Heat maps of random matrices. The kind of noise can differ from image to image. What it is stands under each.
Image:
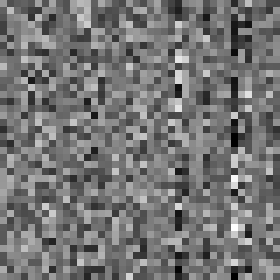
columns of uneven size
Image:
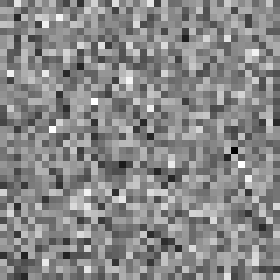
independent entries
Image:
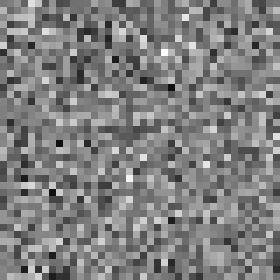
independent entries
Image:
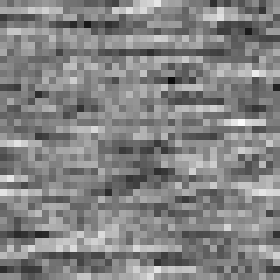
streaked along the rows
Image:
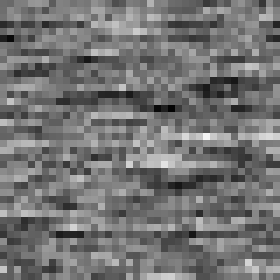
streaked along the rows
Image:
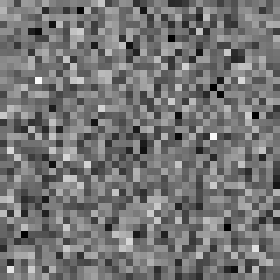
independent entries
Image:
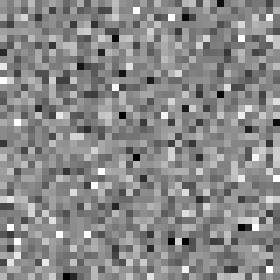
heavy tails
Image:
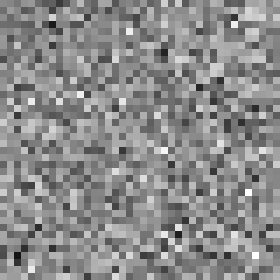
low rank plus noise
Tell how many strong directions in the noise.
five to eight
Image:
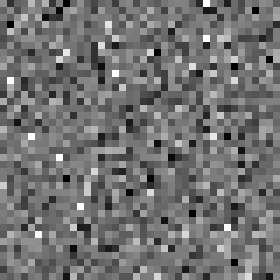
heavy tails
